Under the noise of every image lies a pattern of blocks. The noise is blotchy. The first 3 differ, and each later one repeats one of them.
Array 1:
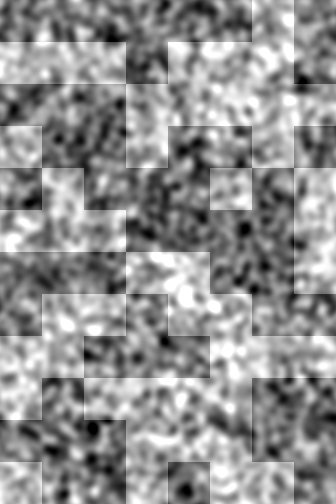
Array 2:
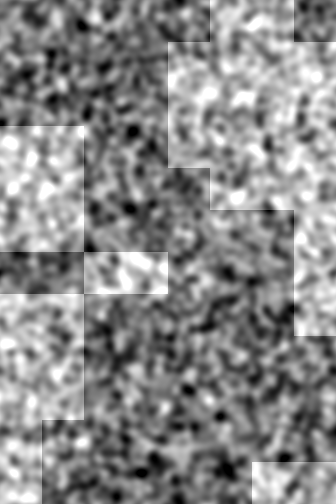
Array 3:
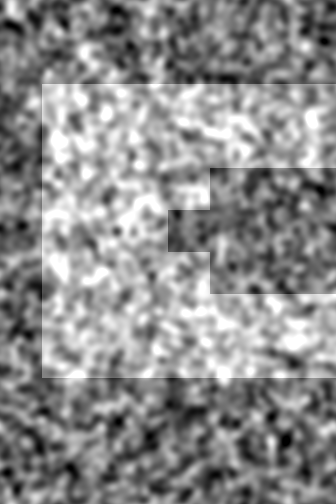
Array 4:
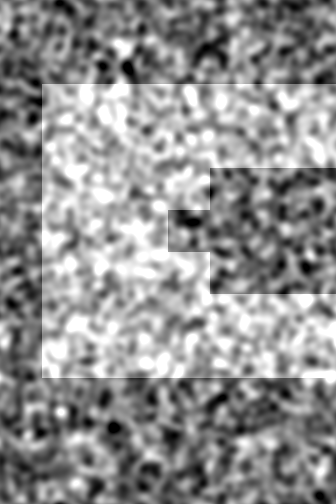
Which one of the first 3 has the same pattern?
3
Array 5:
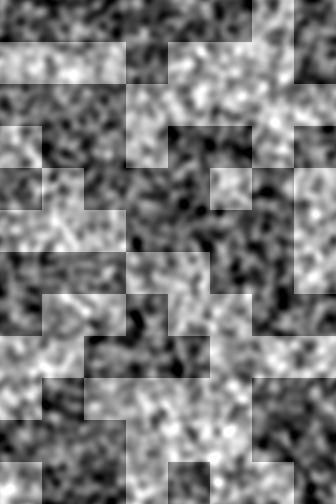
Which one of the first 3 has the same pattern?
1
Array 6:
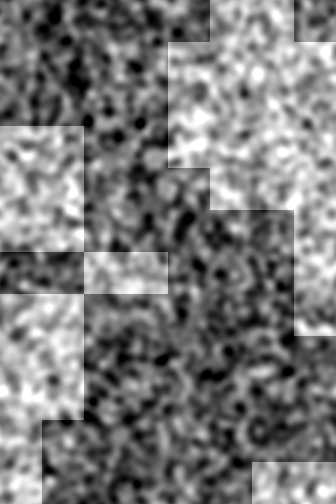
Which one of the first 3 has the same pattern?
2
